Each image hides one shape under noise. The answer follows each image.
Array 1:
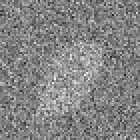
light ellipse
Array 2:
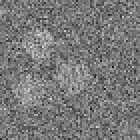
light three dots
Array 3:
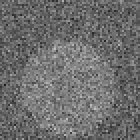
light disc
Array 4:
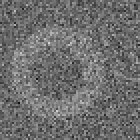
light ring
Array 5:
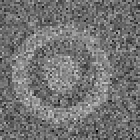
light bullseye
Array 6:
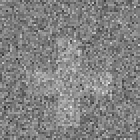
light cross
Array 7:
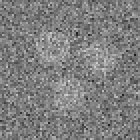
light three dots
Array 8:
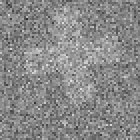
light cross
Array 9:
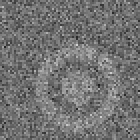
light bullseye
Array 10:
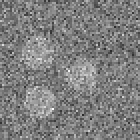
light three dots
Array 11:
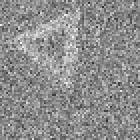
light triangle frame
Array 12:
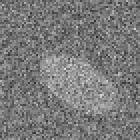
light ellipse
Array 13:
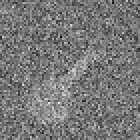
light lollipop
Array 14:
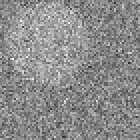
light disc
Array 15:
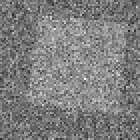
light square
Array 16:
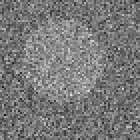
light disc
